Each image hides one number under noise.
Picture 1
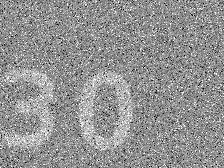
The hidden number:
30
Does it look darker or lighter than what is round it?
lighter
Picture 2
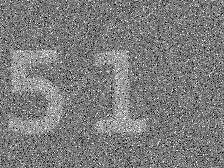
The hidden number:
51
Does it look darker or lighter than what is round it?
lighter
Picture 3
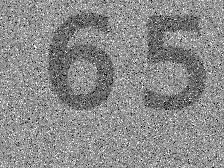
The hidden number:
65
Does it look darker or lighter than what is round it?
darker
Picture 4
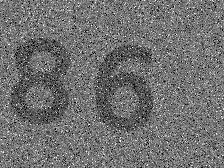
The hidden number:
86
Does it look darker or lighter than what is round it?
darker
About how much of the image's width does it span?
two thirds
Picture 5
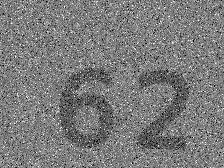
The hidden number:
62
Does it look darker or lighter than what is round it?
darker
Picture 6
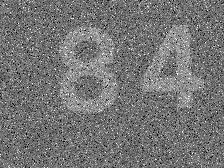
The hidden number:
84
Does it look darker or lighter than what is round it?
lighter
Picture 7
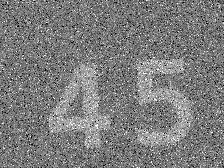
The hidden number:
45
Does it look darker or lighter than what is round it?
lighter
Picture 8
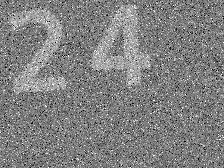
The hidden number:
24
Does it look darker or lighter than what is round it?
lighter
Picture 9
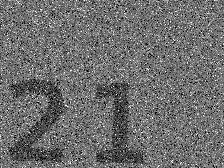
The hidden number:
21
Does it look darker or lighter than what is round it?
darker
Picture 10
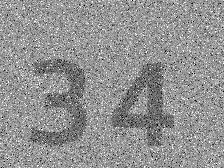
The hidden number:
34
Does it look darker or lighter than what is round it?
darker
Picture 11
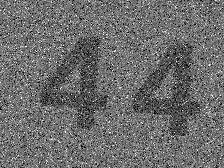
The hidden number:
44
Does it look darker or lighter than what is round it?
darker
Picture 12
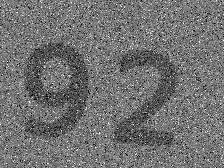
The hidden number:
92
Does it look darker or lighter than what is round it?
darker
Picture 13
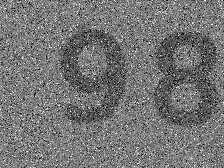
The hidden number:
98
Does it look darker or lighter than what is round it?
darker
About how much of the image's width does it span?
two thirds
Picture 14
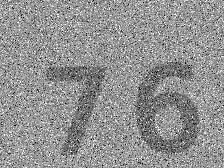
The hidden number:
76
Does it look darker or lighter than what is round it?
darker
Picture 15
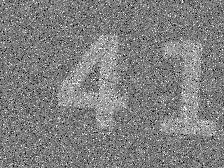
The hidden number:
41
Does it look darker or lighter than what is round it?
lighter
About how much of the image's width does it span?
two thirds
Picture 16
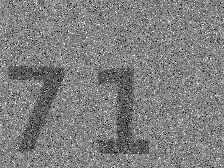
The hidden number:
71
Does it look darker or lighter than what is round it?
darker
